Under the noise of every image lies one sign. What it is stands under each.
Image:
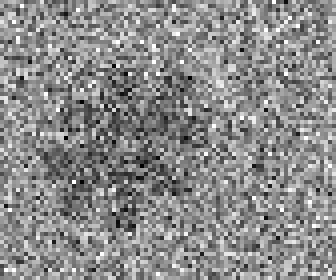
hash sign
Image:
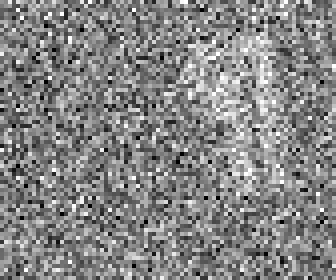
pilcrow
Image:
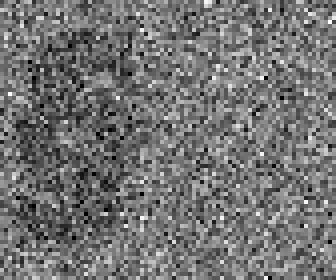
section sign
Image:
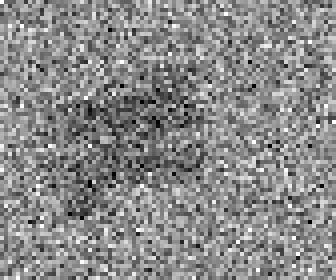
not-equal sign
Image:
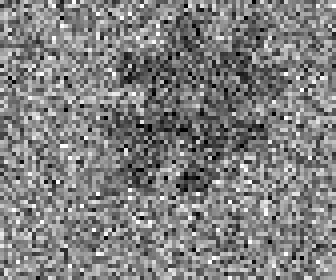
hash sign
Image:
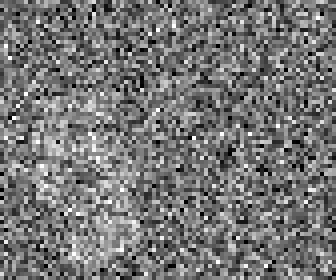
section sign
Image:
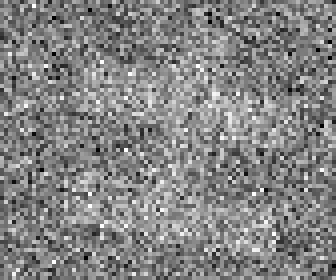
plus-minus sign
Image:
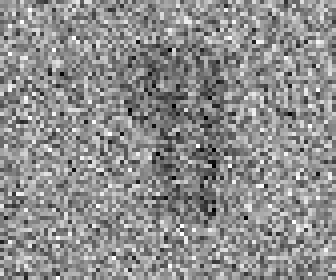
pilcrow
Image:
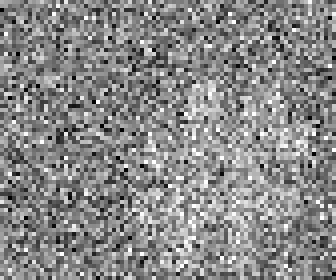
hash sign
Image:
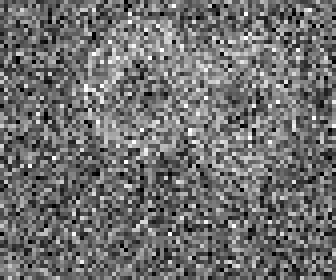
infinity sign
